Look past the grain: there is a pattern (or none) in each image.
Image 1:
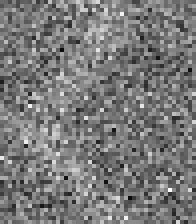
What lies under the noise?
a wavy band
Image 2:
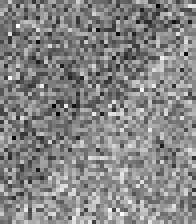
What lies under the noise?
a sharp edge
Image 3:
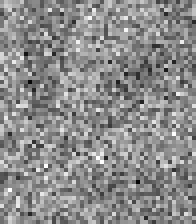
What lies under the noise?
spokes from one point
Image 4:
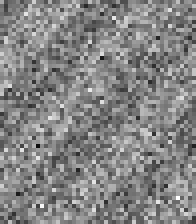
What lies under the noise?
diagonal stripes
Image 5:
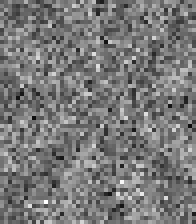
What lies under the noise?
spokes from one point
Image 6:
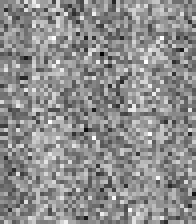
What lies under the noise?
vertical stripes
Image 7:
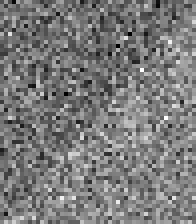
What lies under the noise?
a sharp edge
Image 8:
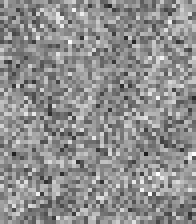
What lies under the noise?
spokes from one point
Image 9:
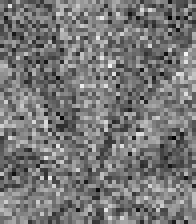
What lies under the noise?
spokes from one point
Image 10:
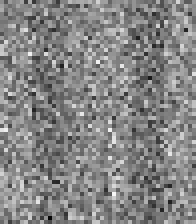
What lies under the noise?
vertical stripes
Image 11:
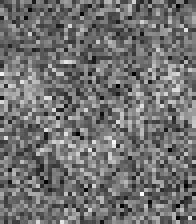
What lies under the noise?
a wavy band
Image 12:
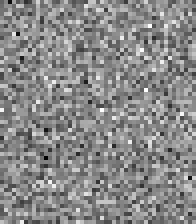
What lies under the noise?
only noise
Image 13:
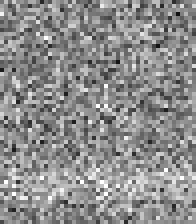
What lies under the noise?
one horizontal stripe
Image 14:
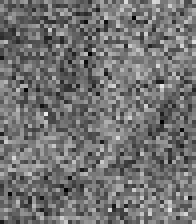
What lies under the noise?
spokes from one point
